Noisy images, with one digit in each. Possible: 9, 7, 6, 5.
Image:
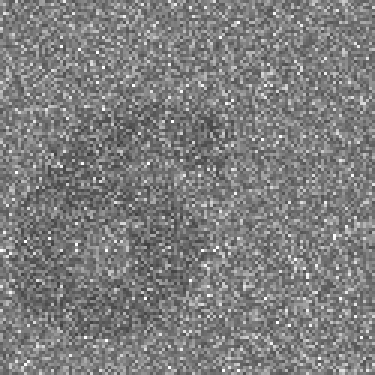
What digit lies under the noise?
6
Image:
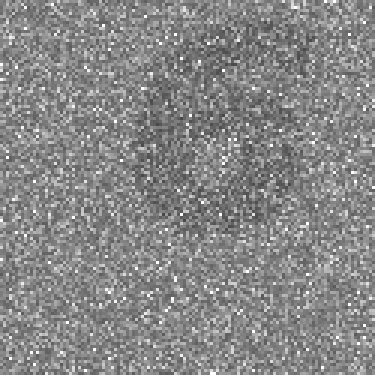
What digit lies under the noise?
6
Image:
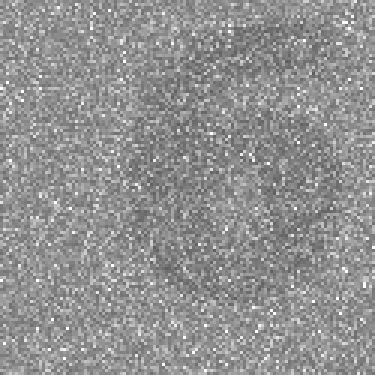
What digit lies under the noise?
6
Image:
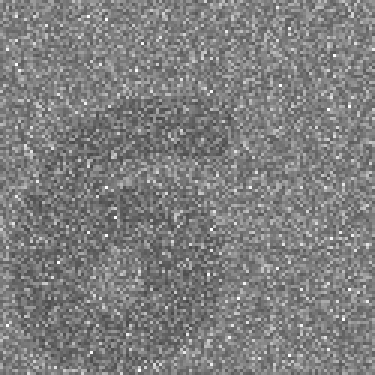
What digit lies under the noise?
6
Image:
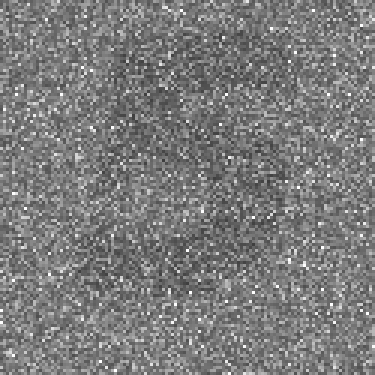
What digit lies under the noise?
5
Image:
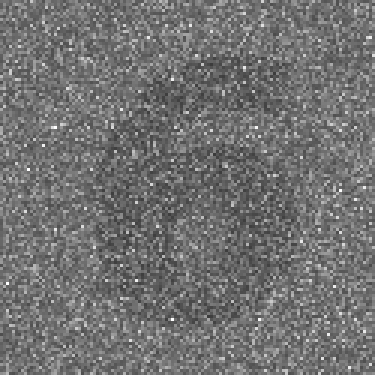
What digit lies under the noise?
6
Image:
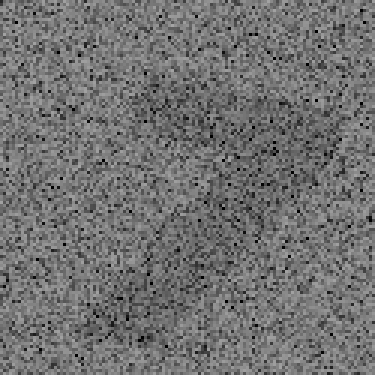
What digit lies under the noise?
7
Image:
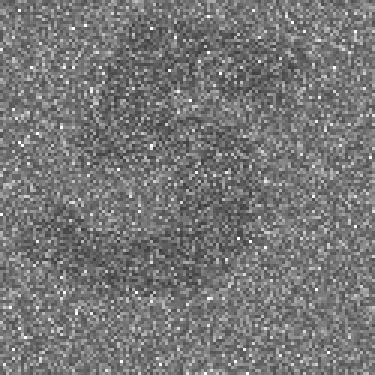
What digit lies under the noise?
5
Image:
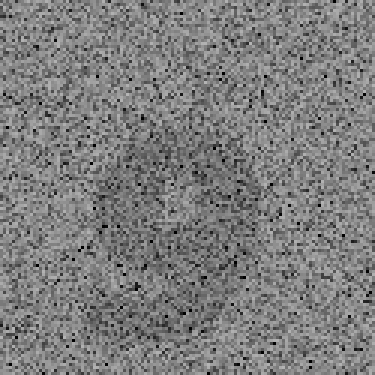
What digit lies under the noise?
9
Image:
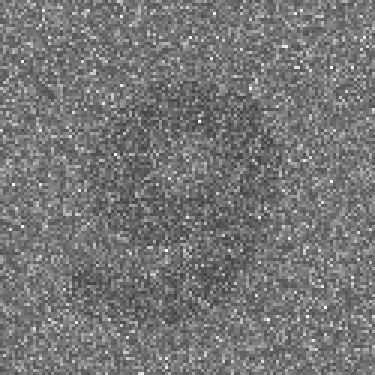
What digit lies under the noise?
9
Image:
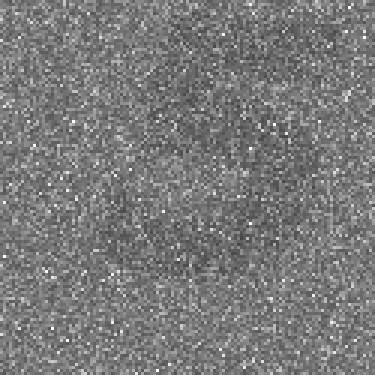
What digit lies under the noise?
5
